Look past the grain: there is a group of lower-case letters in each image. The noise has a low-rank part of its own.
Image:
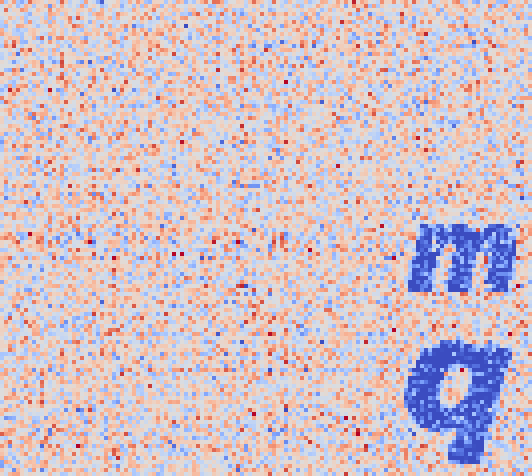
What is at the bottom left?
nothing
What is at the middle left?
nothing
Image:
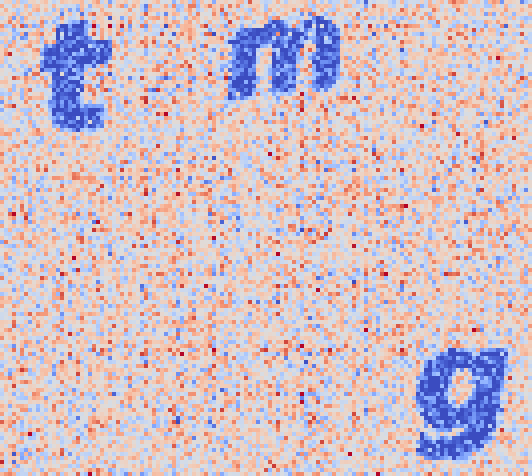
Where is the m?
top middle
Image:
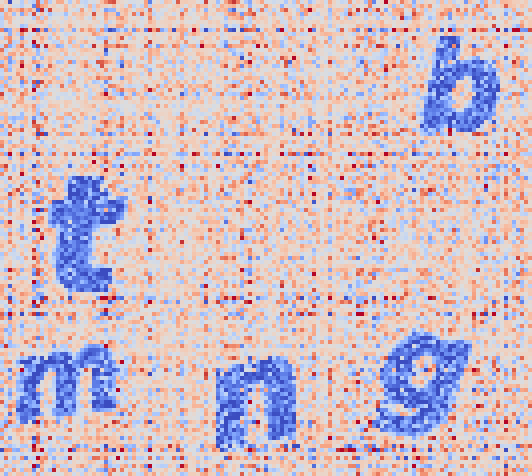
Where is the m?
bottom left
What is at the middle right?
nothing
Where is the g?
bottom right
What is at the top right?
b
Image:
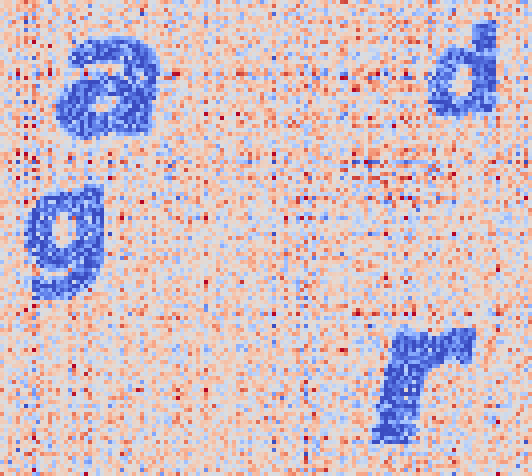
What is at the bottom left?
nothing
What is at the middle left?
g
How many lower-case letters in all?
4
